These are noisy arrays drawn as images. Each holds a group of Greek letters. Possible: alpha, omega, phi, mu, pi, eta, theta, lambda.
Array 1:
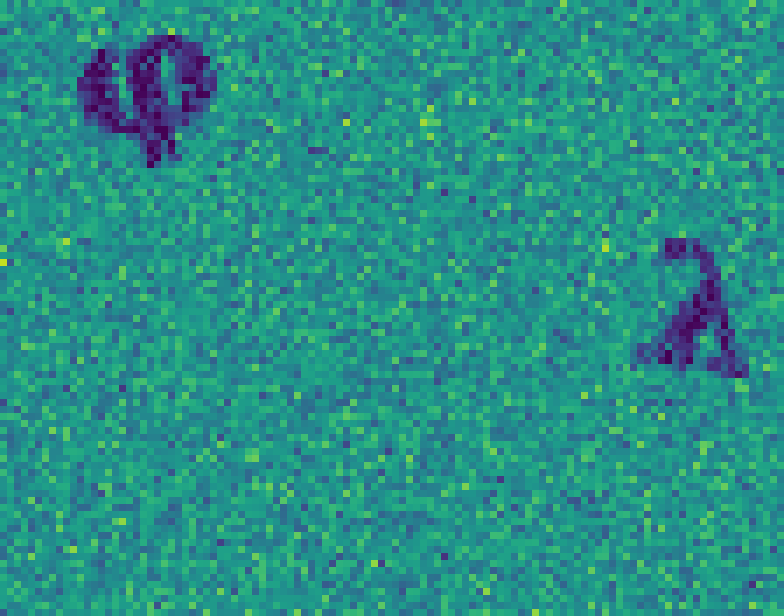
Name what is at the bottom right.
nothing
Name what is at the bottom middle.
nothing
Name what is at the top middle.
nothing
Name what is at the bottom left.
nothing
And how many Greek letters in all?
2
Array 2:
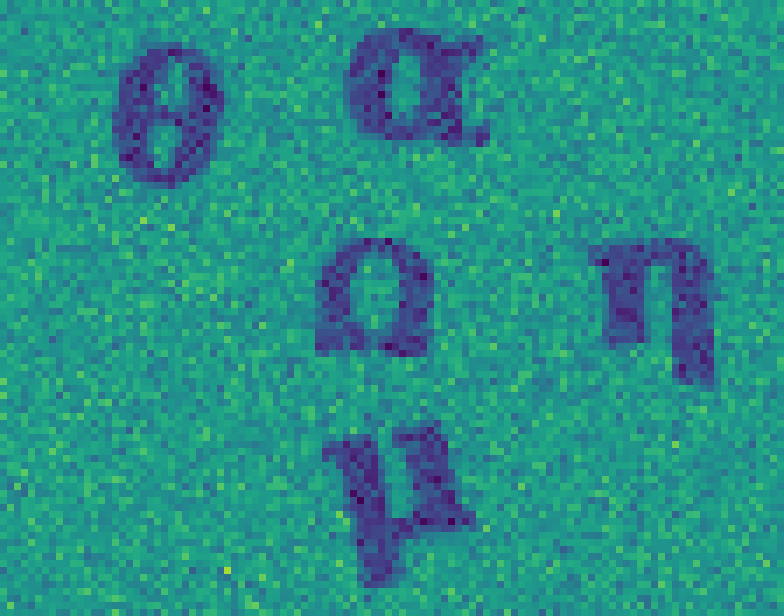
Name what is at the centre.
omega
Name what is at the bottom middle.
mu
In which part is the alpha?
top middle
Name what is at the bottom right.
nothing
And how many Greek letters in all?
5
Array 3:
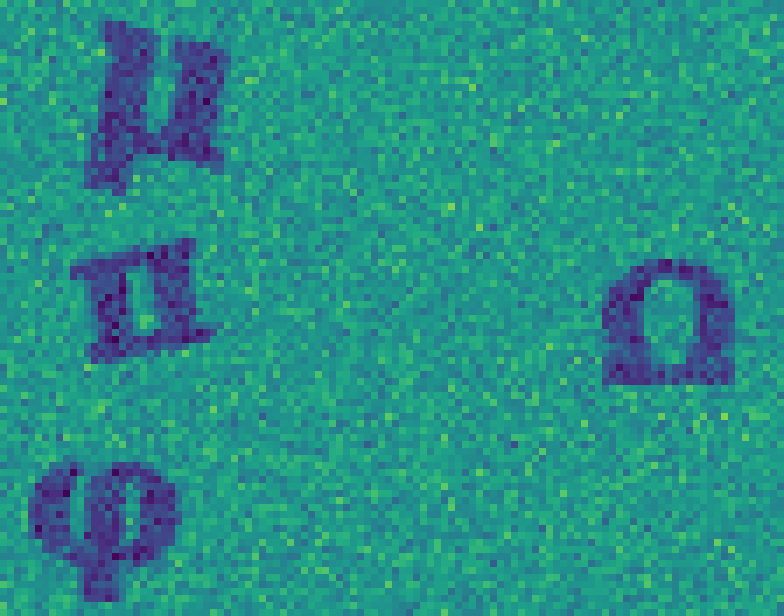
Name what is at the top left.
mu
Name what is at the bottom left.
phi
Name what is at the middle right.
omega
